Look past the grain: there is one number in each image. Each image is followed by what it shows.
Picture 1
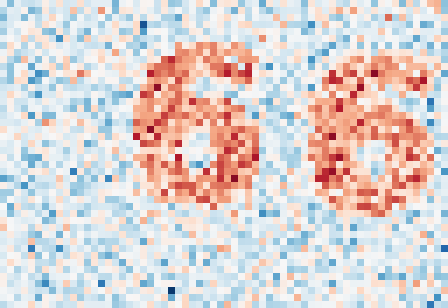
66
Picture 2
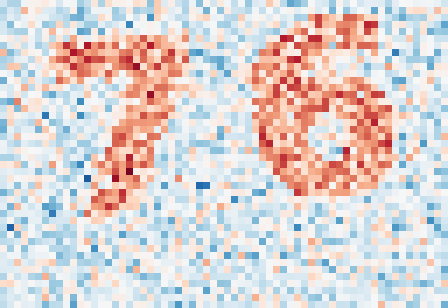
76
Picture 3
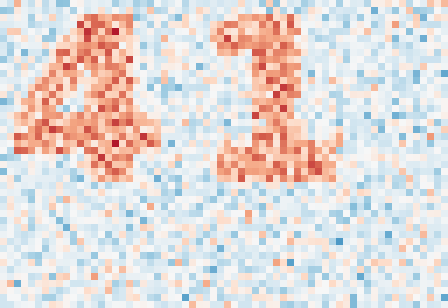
41
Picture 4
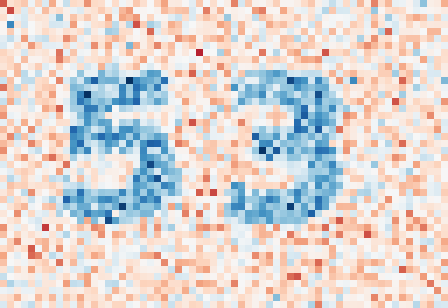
53
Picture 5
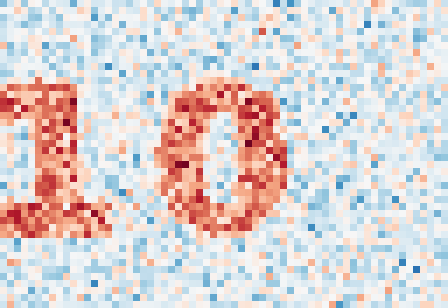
10
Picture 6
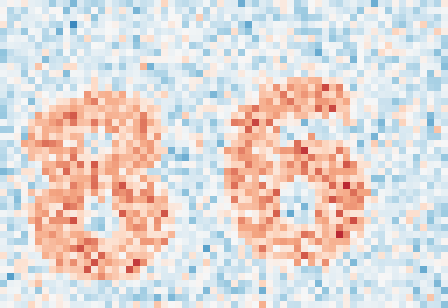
86
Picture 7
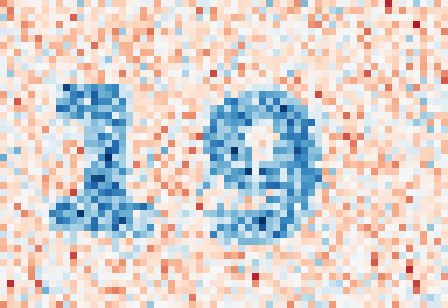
19
